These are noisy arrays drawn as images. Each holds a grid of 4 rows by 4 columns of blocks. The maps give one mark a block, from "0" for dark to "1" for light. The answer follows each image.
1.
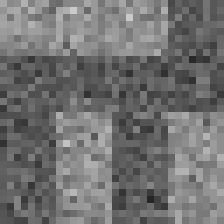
1 1 1 0
0 0 0 0
0 1 0 1
0 1 0 1
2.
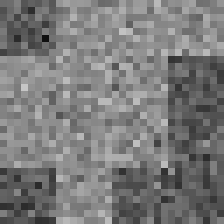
0 1 1 1
1 1 1 0
1 1 1 0
0 1 0 0
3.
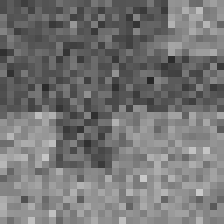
0 0 0 1
0 0 0 0
1 0 1 1
1 1 1 1
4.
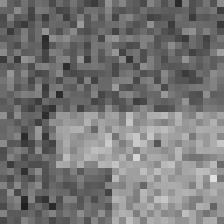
0 0 0 0
0 0 0 0
0 1 1 1
0 0 1 1
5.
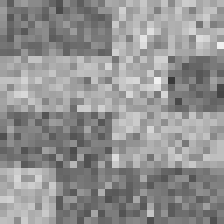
0 0 1 1
1 1 1 0
0 0 1 1
1 0 0 0
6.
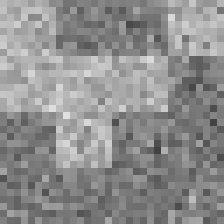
1 0 0 1
1 1 1 0
0 1 0 0
0 0 0 0
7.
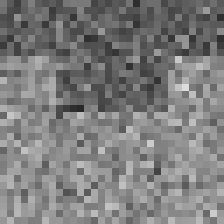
0 0 0 0
1 0 0 1
1 1 1 1
1 1 1 1
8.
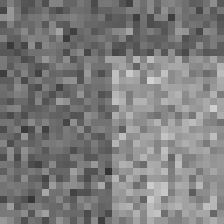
0 0 0 0
0 0 1 1
0 0 1 1
0 0 1 1
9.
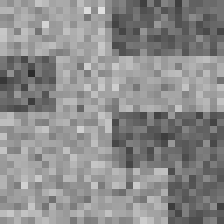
1 1 0 0
0 1 1 1
1 1 0 0
1 1 1 0
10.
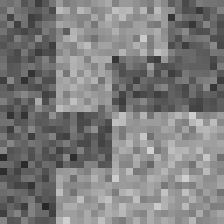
0 1 1 0
0 1 0 0
0 0 1 1
0 1 1 1
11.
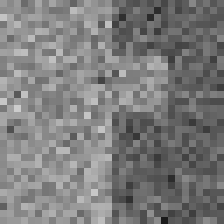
1 1 0 0
1 1 1 0
1 1 0 0
1 1 0 0
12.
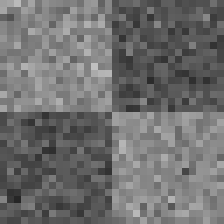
1 1 0 0
1 1 0 0
0 0 1 1
0 0 1 1
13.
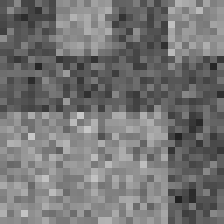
0 1 0 1
0 0 0 0
1 1 1 0
1 1 1 0
